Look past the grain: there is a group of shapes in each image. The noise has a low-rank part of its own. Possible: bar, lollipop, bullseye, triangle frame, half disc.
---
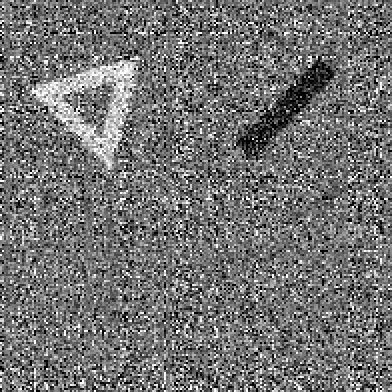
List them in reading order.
top left: light triangle frame; top right: dark bar
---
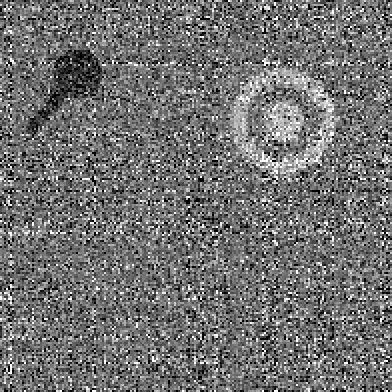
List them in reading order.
top left: dark lollipop; top right: light bullseye
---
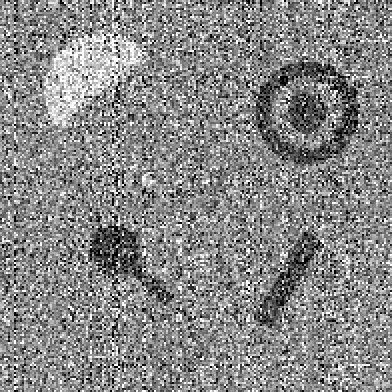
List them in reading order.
top left: light half disc; top right: dark bullseye; bottom left: dark lollipop; bottom right: dark bar
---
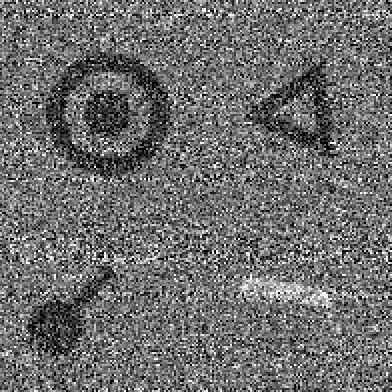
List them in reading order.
top left: dark bullseye; top right: dark triangle frame; bottom left: dark lollipop; bottom right: light bar
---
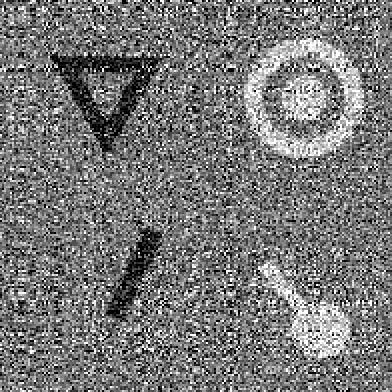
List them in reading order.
top left: dark triangle frame; top right: light bullseye; bottom left: dark bar; bottom right: light lollipop
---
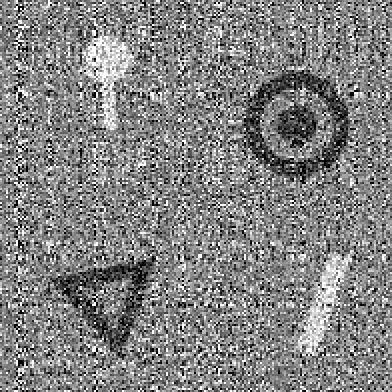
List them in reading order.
top left: light lollipop; top right: dark bullseye; bottom left: dark triangle frame; bottom right: light bar
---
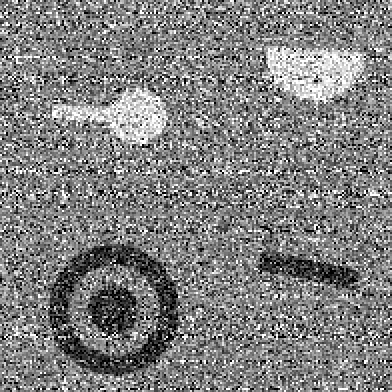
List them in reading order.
top left: light lollipop; top right: light half disc; bottom left: dark bullseye; bottom right: dark bar
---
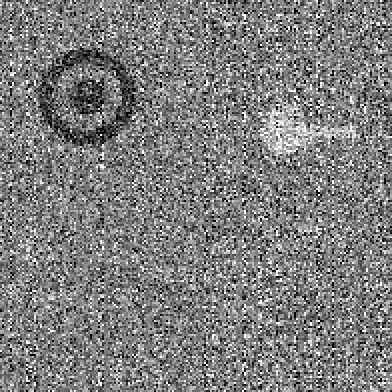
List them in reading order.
top left: dark bullseye; top right: light lollipop
